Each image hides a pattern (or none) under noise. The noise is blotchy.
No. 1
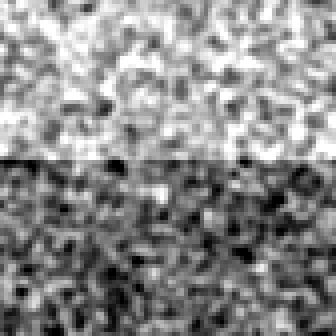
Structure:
a sharp edge
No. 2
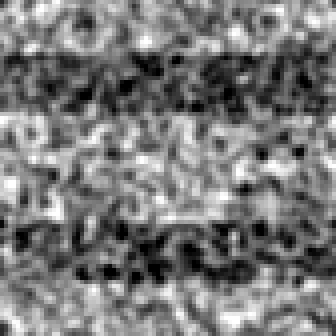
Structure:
horizontal stripes
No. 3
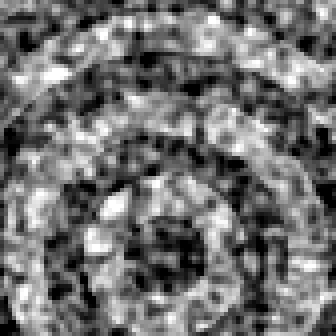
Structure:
rings round one point
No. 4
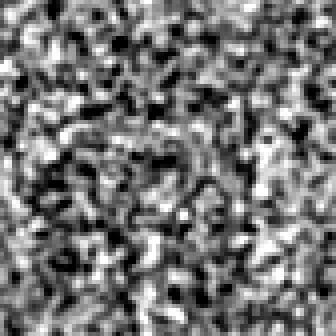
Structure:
only noise
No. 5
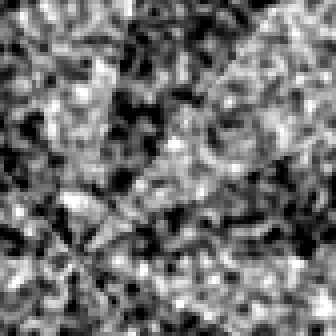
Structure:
spokes from one point
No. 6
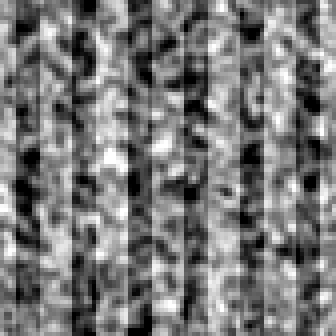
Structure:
vertical stripes
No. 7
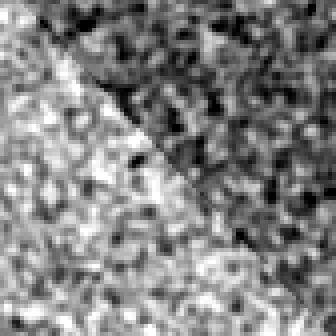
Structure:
a sharp edge
